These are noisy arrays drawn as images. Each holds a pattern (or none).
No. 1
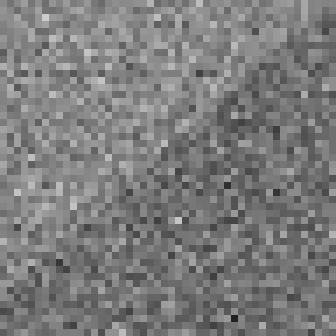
a sharp edge
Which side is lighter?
top left
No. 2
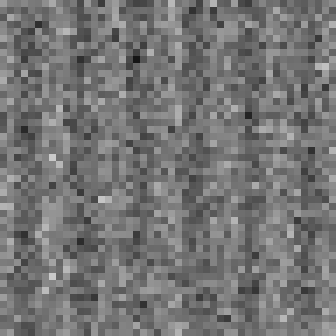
vertical stripes
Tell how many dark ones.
6
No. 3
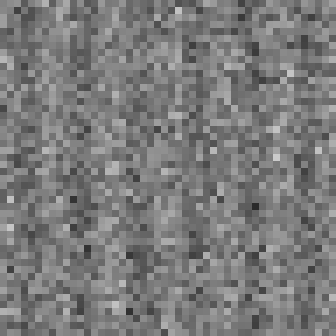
vertical stripes
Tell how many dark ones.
6
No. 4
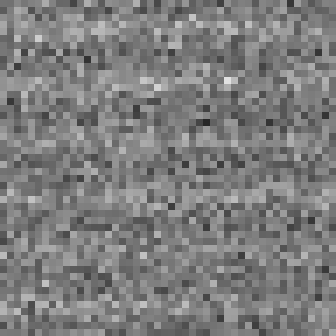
horizontal stripes
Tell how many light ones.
6
